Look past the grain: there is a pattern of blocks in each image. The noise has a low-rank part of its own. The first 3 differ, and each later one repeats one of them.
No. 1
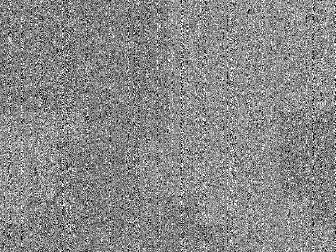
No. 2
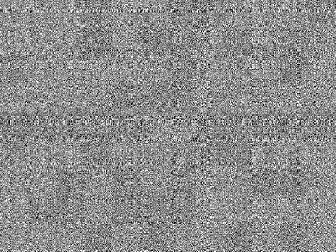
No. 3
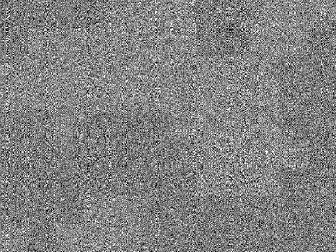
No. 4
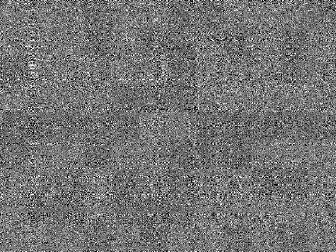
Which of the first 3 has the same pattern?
2
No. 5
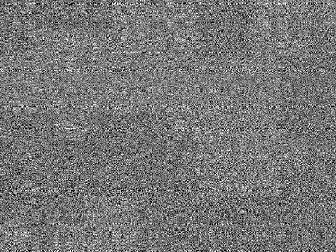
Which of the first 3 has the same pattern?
3
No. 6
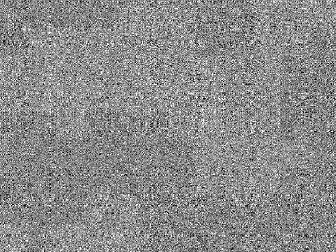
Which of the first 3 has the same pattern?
3
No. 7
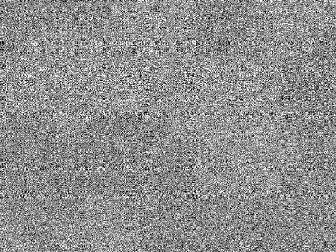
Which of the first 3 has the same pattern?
3
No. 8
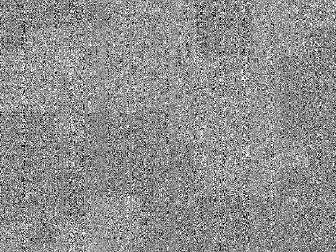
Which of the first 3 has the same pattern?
3
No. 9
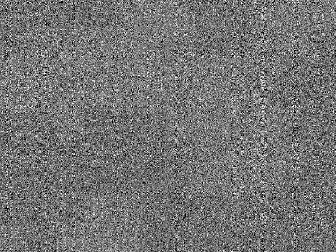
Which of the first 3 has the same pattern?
3
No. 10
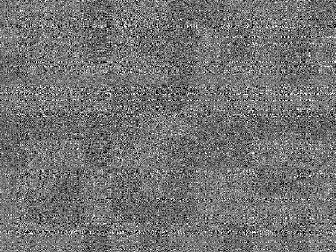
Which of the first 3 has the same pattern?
2
